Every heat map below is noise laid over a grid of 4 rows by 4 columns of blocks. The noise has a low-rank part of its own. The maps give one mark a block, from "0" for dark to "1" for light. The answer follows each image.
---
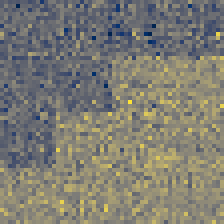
0000
0011
0111
1111
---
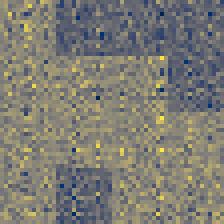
1000
1110
1111
1011
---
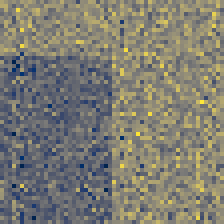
1111
0011
0011
0011
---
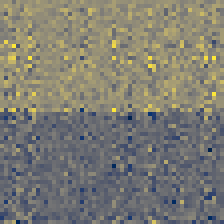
1111
1111
0000
0000
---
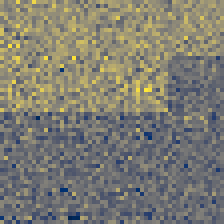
1111
1110
0000
0000
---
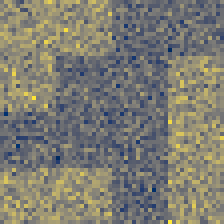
1100
1001
0001
1101
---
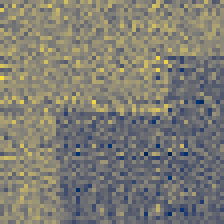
1111
1110
1000
1000
